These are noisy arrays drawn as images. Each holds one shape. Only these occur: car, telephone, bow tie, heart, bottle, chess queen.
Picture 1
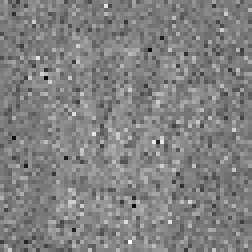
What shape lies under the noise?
chess queen
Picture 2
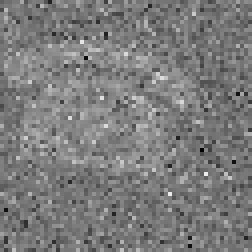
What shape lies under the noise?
telephone
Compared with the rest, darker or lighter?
lighter
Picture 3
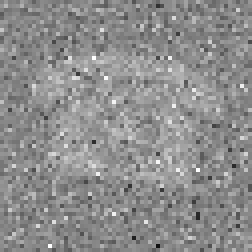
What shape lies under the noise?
telephone
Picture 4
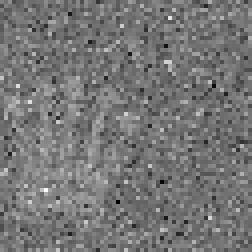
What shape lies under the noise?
chess queen
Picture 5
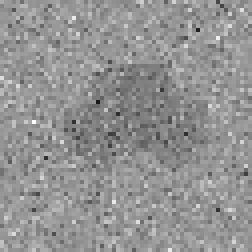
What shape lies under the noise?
car
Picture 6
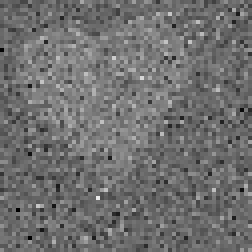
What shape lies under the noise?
heart
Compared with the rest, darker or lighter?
lighter
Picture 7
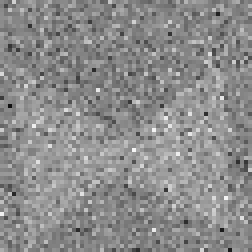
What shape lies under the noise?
bow tie
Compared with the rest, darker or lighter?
lighter
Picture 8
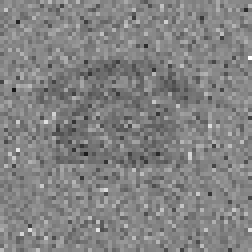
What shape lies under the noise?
telephone
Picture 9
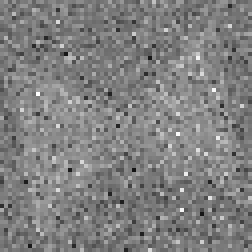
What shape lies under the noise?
bow tie
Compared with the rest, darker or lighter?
lighter
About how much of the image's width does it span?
nearly all
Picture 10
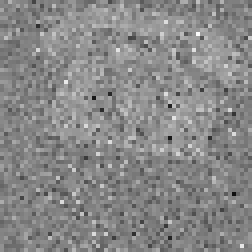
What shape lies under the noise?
telephone
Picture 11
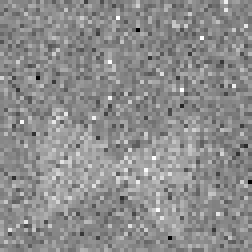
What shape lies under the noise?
bow tie
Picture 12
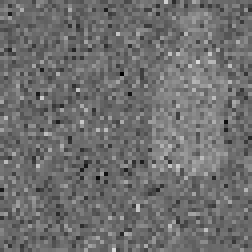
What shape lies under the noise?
bottle
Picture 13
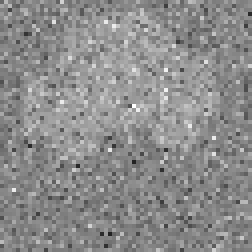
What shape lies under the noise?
car
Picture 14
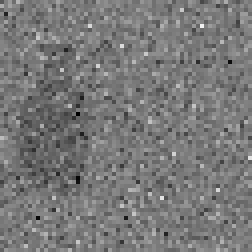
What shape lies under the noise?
bottle
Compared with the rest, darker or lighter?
darker
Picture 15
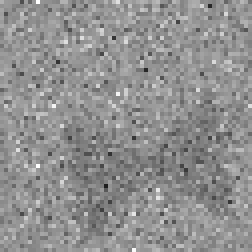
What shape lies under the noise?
bow tie
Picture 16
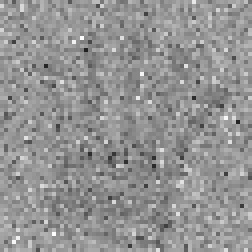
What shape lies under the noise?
chess queen
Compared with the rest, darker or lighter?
darker
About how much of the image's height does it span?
nearly all
